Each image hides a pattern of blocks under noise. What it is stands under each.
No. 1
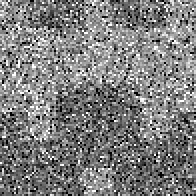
left and right mirror each other
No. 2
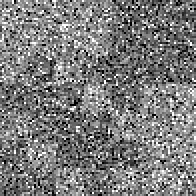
mirrored about the diagonal from the bottom left
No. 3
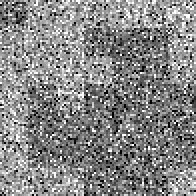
mirrored about the diagonal from the top left
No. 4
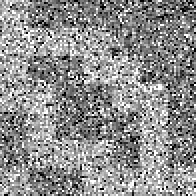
mirrored about the diagonal from the bottom left
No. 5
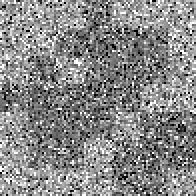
mirrored about the diagonal from the top left
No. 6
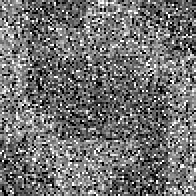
the same after a half turn
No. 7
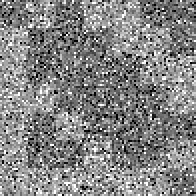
mirrored about the diagonal from the bottom left
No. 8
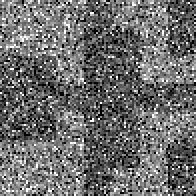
top and bottom mirror each other
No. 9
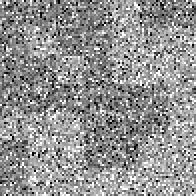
mirrored about the diagonal from the top left
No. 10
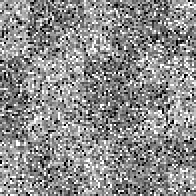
top and bottom mirror each other
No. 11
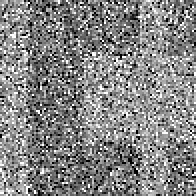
top and bottom mirror each other
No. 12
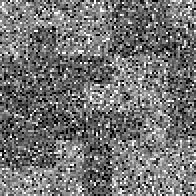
no symmetry
